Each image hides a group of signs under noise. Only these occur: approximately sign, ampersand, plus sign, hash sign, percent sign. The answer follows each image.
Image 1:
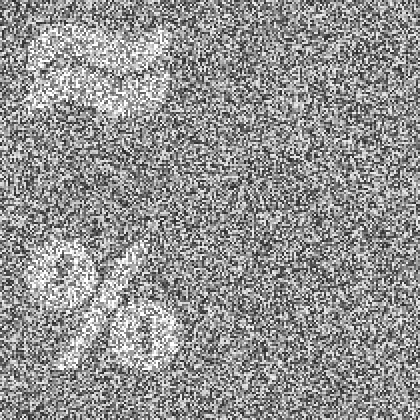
top left: approximately sign; bottom left: percent sign
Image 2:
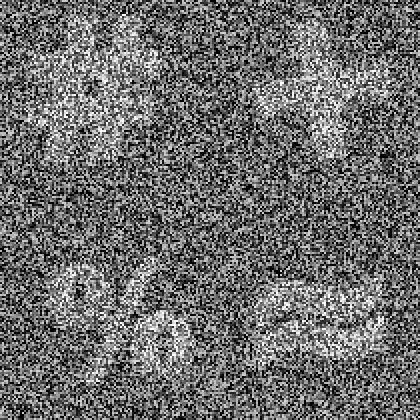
top left: hash sign; top right: plus sign; bottom left: percent sign; bottom right: approximately sign
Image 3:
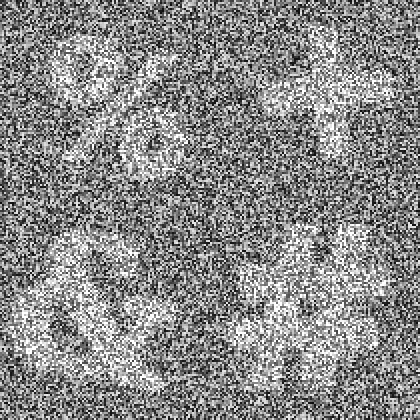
top left: percent sign; top right: plus sign; bottom left: ampersand; bottom right: hash sign
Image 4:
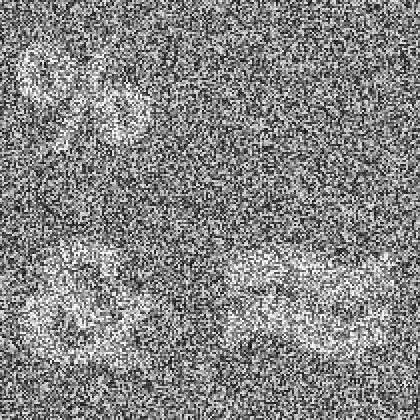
top left: percent sign; bottom left: ampersand; bottom right: approximately sign
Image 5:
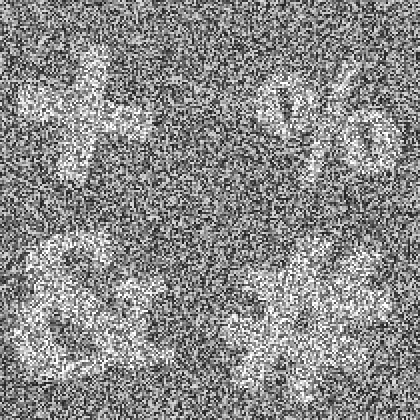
top left: plus sign; top right: percent sign; bottom left: ampersand; bottom right: hash sign
